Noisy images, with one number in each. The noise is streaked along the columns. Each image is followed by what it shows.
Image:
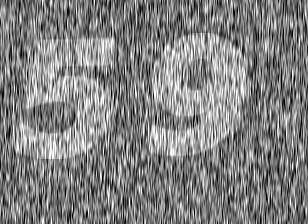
59
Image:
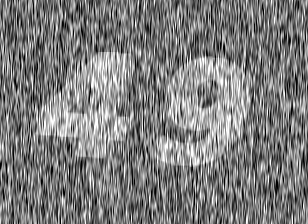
49
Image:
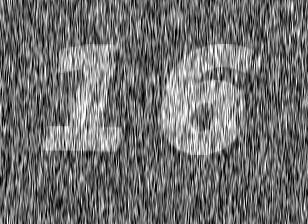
16
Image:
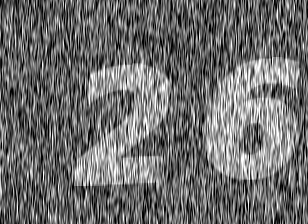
26
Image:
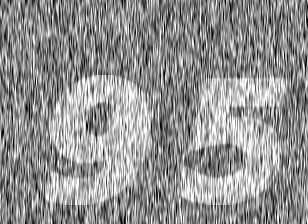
95
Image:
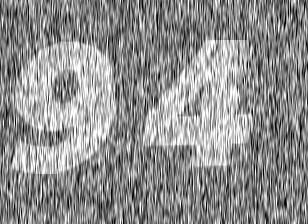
94
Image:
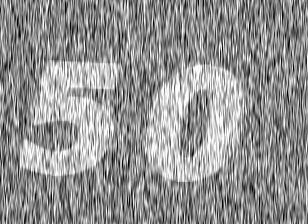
50
